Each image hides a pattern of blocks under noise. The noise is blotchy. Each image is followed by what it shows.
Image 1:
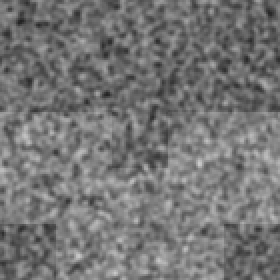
left and right mirror each other
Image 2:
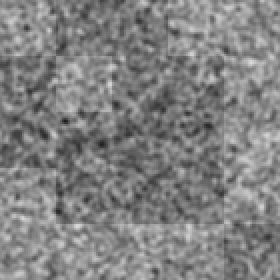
mirrored about the diagonal from the top left
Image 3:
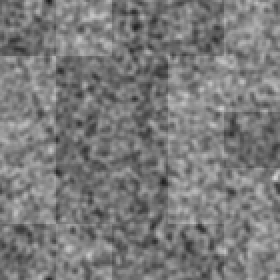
top and bottom mirror each other
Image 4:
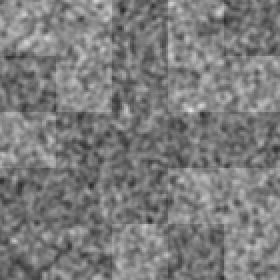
mirrored about the diagonal from the bottom left
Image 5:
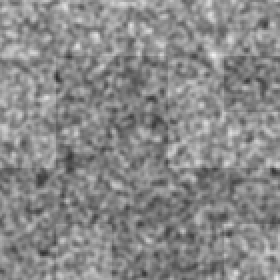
no symmetry
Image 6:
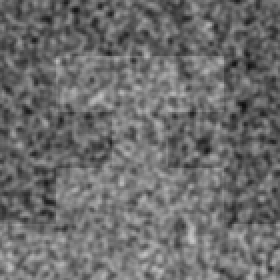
left and right mirror each other
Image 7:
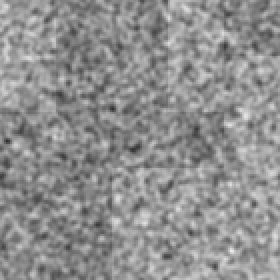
no symmetry
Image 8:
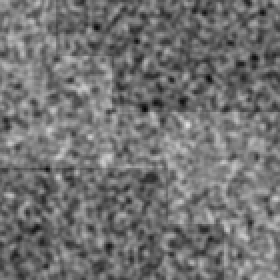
the same after a half turn
